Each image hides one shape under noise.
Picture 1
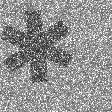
asterisk
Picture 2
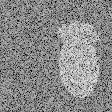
footprint
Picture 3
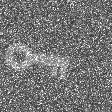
key
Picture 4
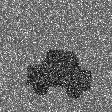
car
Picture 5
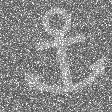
anchor
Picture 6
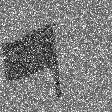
flag
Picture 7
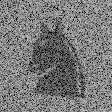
chess knight
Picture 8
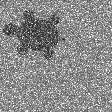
turtle
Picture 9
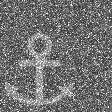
anchor
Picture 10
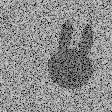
rabbit's head
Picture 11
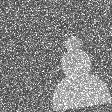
chess pawn
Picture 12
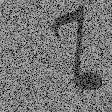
musical note
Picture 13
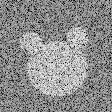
bear's head
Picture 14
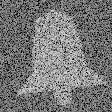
bell
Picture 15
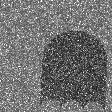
ghost
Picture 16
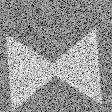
bow tie
